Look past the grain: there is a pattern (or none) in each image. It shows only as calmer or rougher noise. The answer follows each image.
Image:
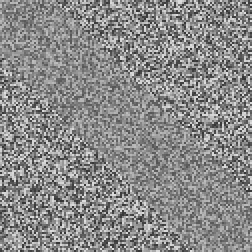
a diagonal band
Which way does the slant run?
top left to bottom right
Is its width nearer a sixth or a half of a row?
a half
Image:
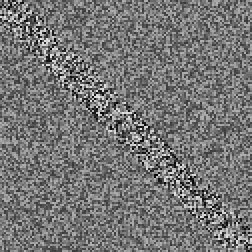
a diagonal band
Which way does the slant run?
top left to bottom right
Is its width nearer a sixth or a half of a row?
a sixth
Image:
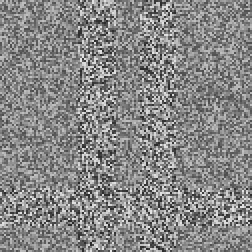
bands of rows crossing bands of columns
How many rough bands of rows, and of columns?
1 and 2
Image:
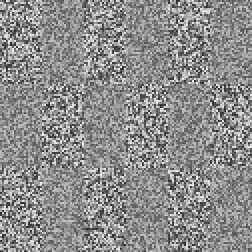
a checkerboard
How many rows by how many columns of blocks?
3 by 6
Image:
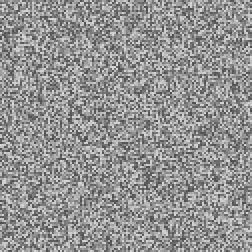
only noise
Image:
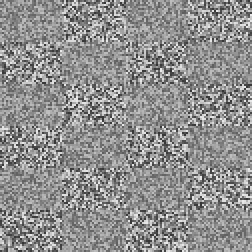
a checkerboard
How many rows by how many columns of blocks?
6 by 4
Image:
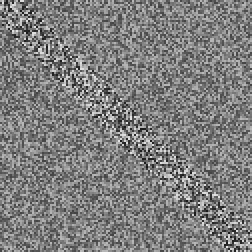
a diagonal band
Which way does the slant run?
top left to bottom right
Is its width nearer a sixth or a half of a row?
a sixth
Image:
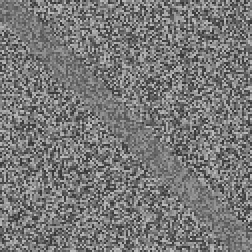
a diagonal band
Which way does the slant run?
top left to bottom right
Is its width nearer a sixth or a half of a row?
a sixth
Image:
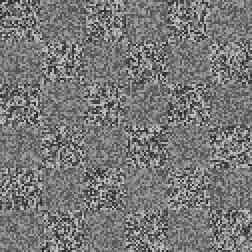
a checkerboard
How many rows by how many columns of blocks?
6 by 6
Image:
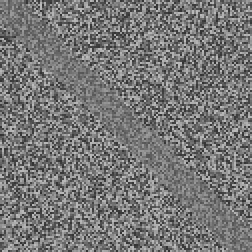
a diagonal band
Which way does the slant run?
top left to bottom right
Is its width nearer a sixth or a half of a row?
a sixth
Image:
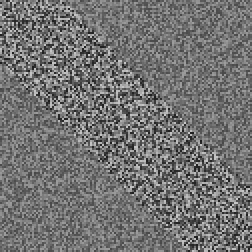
a diagonal band
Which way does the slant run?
top left to bottom right
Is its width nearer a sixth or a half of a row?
a half
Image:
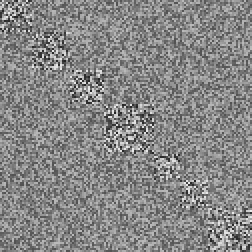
blocks along the diagonal
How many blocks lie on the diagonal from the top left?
7
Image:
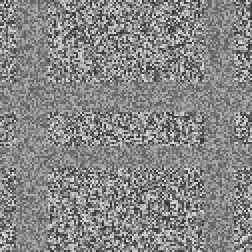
bands of rows crossing bands of columns
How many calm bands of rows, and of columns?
2 and 2
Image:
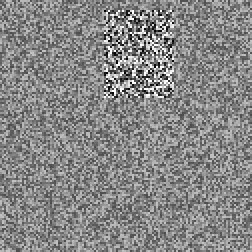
one block
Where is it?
top middle
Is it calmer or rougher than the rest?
rougher
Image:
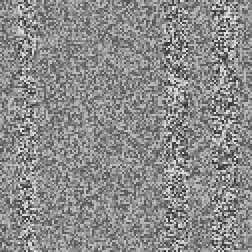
bands of columns
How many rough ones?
3
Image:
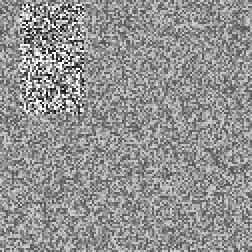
one block
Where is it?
top left
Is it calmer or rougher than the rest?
rougher
